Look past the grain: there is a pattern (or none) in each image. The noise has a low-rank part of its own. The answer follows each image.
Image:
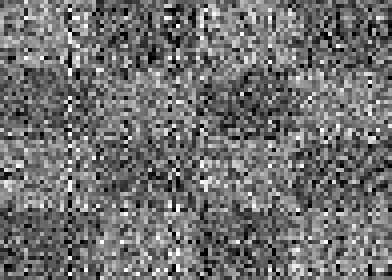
a checkerboard
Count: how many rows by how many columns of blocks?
4 by 4
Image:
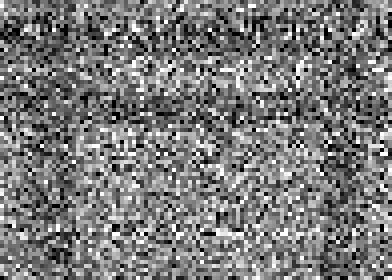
bands of rows crossing bands of columns
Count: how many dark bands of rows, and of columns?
2 and 2
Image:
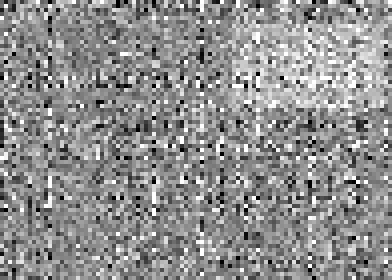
one block
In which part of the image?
top right
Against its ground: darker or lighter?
lighter
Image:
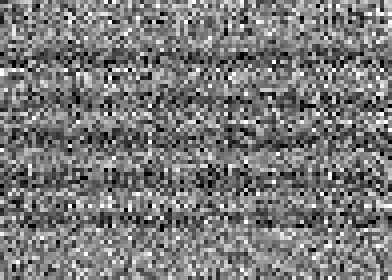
bands of rows
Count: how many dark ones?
5
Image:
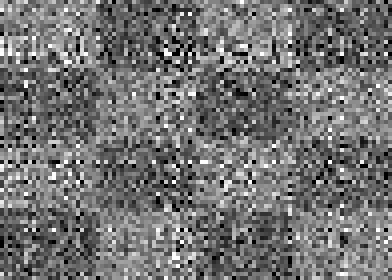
a checkerboard
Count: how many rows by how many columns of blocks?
4 by 4
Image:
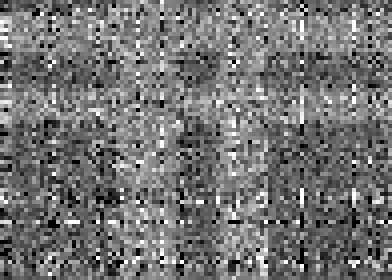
bands of rows crossing bands of columns
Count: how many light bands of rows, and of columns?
2 and 2
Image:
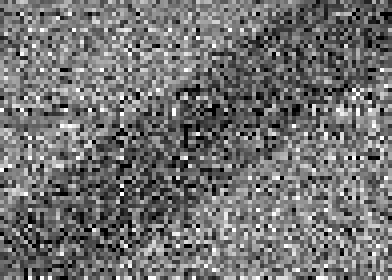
a diagonal band
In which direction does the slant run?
bottom left to top right
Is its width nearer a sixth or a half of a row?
a half
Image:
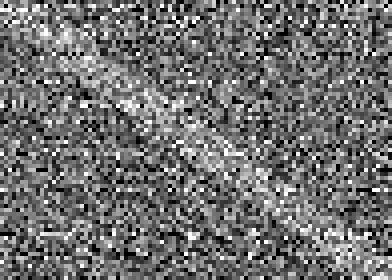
a diagonal band
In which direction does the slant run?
top left to bottom right
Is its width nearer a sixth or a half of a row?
a sixth
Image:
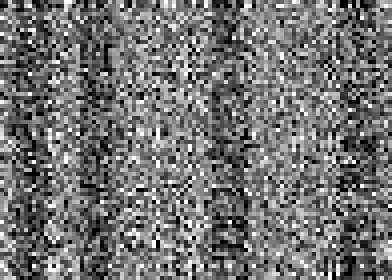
bands of columns
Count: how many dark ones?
4
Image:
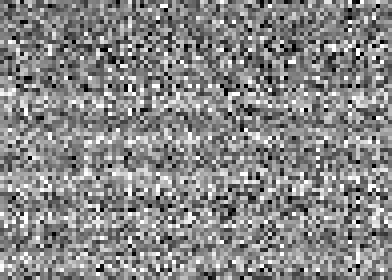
bands of rows
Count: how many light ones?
5
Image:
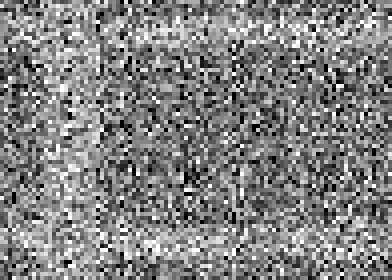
bands of rows crossing bands of columns
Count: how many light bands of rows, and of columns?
2 and 1
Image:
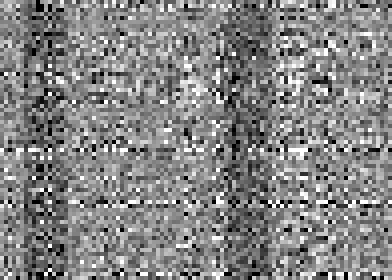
bands of columns
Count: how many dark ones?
2
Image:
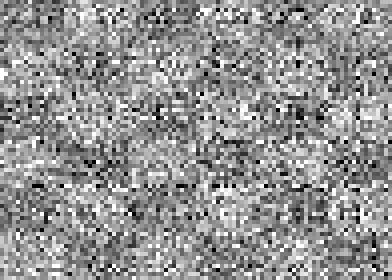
a checkerboard
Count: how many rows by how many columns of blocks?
6 by 6
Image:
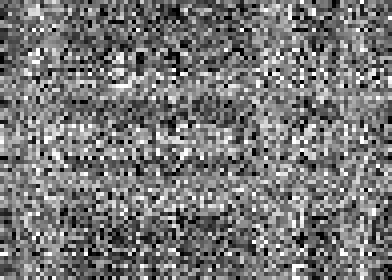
bands of rows crossing bands of columns
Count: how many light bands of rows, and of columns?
3 and 3
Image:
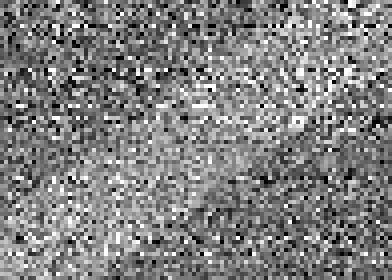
a diagonal band
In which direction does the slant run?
bottom left to top right
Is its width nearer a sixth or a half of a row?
a half
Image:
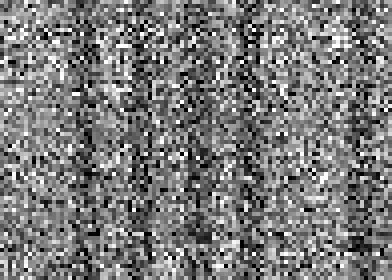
bands of columns
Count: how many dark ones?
5
